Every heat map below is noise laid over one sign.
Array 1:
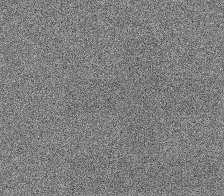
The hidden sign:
plus-minus sign
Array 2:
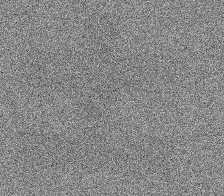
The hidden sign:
plus-minus sign
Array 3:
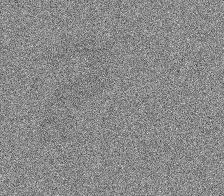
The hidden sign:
question mark
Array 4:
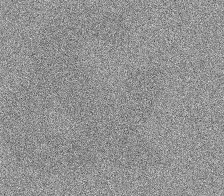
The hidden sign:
ampersand
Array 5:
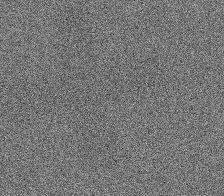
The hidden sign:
plus sign
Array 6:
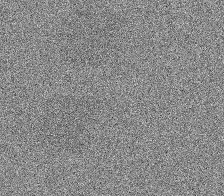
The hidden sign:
colon
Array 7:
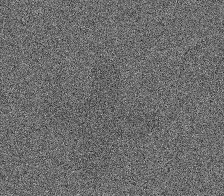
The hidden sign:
plus sign
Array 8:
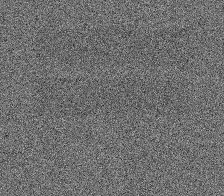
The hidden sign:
equals sign
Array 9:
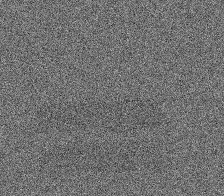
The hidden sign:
equals sign
